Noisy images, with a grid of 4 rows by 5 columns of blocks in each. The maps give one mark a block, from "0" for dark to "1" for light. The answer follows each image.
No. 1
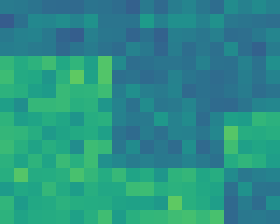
00000
11000
11001
11110
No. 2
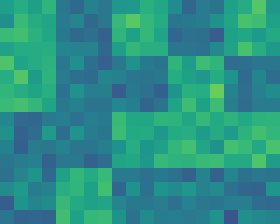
10101
10010
00111
01000
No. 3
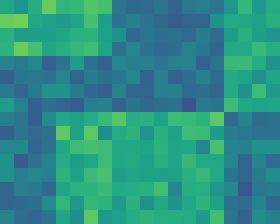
11001
00001
01110
01110
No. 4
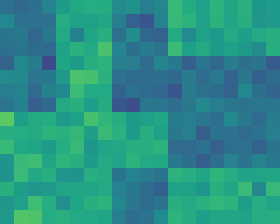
01011
01000
11100
11011
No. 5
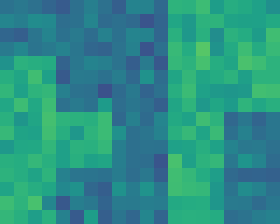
00011
10011
11010
10010
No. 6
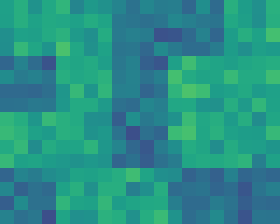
11001
01011
11011
01100
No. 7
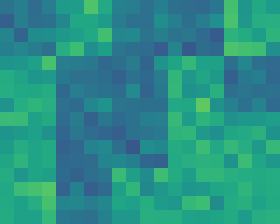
01001
10010
10011
10111
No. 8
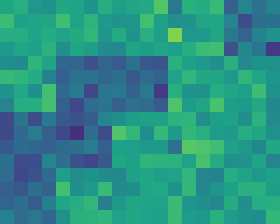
11110
10011
00111
01111
